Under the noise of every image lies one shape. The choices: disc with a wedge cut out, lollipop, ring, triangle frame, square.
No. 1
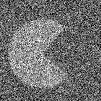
disc with a wedge cut out
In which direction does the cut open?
right
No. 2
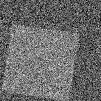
square
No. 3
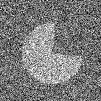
disc with a wedge cut out
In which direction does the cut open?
up and right
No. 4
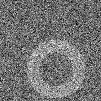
ring
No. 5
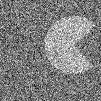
disc with a wedge cut out
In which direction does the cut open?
right
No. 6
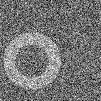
ring
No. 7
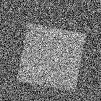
square
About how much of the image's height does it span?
two thirds
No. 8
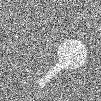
lollipop
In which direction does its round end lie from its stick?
up and right
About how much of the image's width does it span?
half
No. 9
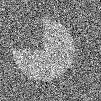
disc with a wedge cut out
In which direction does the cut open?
up and left
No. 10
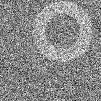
ring
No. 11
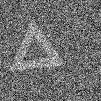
triangle frame
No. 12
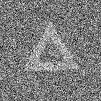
triangle frame
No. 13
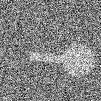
lollipop
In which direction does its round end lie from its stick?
right
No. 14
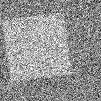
square
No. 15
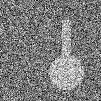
lollipop
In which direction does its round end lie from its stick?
down
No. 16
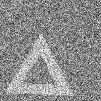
triangle frame
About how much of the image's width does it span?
two thirds
